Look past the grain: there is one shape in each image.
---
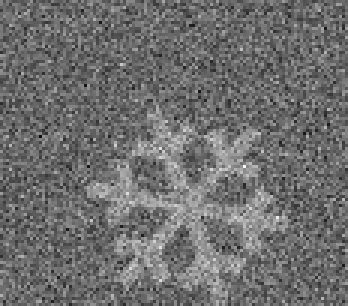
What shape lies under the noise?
snowflake
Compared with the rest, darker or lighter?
lighter
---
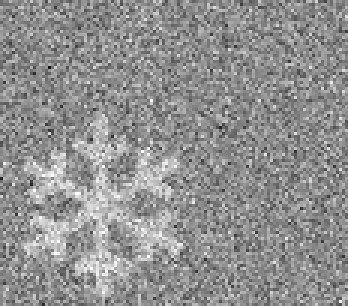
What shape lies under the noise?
snowflake
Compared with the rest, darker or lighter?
lighter
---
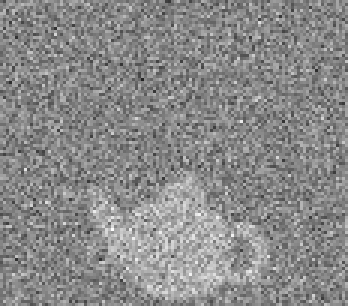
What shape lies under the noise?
teapot
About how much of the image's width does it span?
half
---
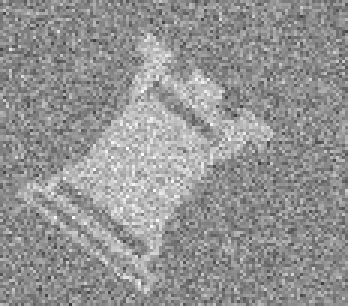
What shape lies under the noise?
chess rook
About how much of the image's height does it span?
nearly all
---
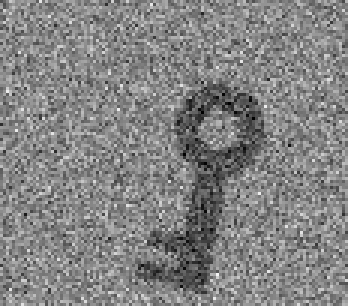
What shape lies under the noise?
key
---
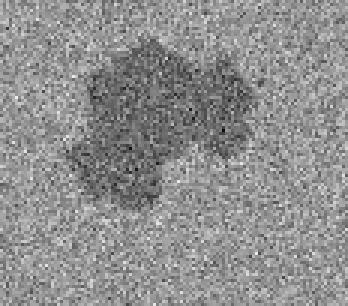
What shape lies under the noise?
car
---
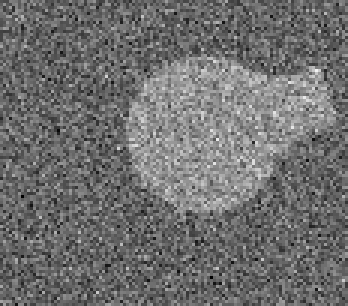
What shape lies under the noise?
light bulb
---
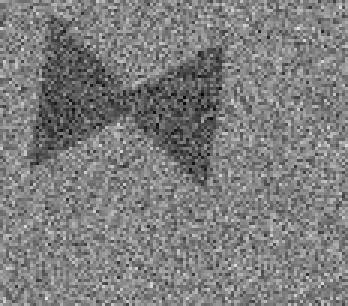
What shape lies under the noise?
bow tie
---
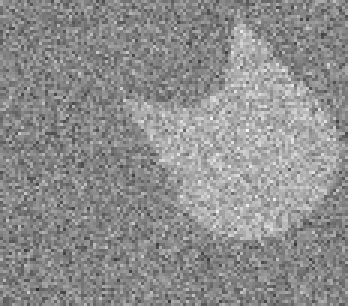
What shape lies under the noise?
cat's head
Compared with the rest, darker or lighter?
lighter
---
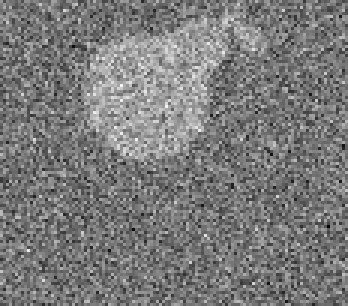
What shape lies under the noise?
pear
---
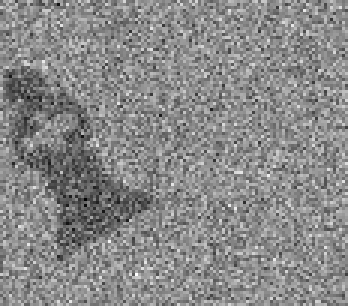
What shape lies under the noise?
chess bishop
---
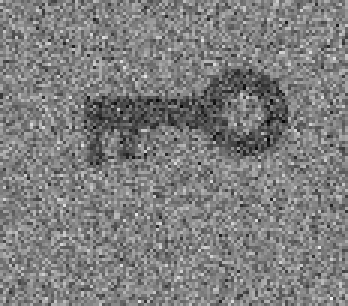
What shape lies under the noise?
key
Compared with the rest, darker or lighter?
darker
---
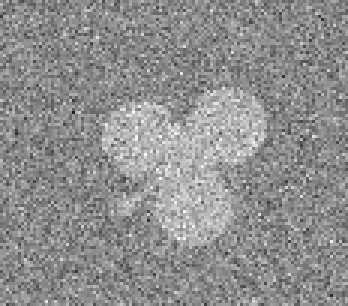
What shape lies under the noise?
club
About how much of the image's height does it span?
half
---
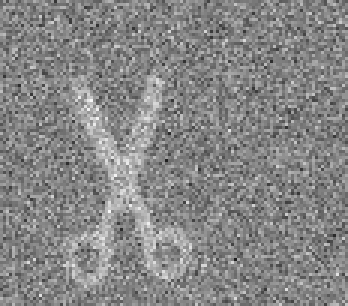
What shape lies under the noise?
pair of scissors
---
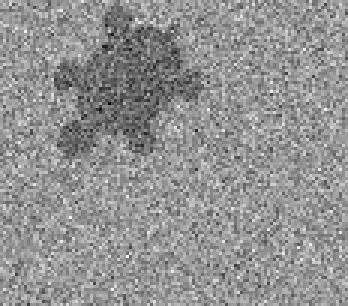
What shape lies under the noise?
turtle
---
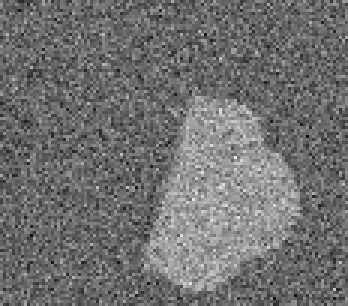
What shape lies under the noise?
cloud
